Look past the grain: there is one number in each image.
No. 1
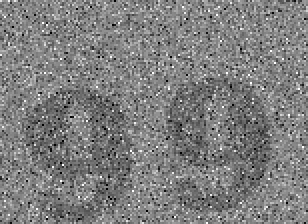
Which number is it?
99
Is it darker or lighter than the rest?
darker
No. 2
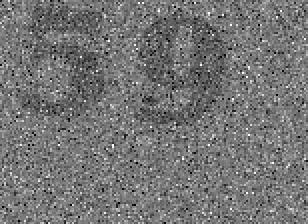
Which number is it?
59
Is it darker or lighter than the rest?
darker
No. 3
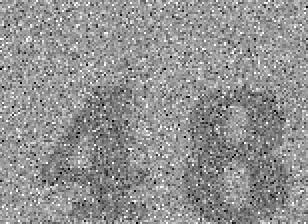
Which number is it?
48
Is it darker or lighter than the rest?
darker
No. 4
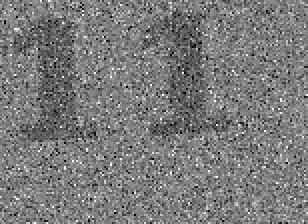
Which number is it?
11
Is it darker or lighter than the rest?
darker
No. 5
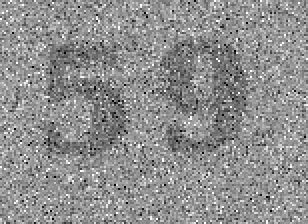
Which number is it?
59
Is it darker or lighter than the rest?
darker
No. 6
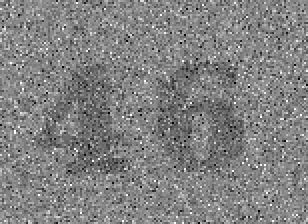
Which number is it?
46
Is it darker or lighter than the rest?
darker
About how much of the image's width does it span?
two thirds
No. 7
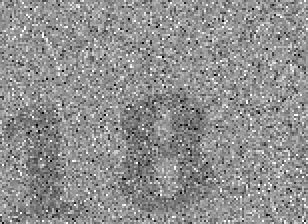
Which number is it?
18
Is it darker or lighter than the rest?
darker
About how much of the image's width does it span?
two thirds
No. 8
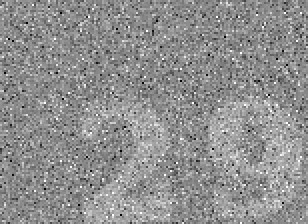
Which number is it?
29
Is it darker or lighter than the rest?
lighter
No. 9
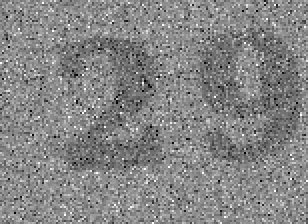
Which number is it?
29
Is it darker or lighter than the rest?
darker
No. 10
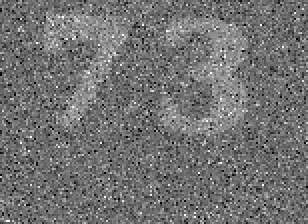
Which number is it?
73
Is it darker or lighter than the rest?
lighter
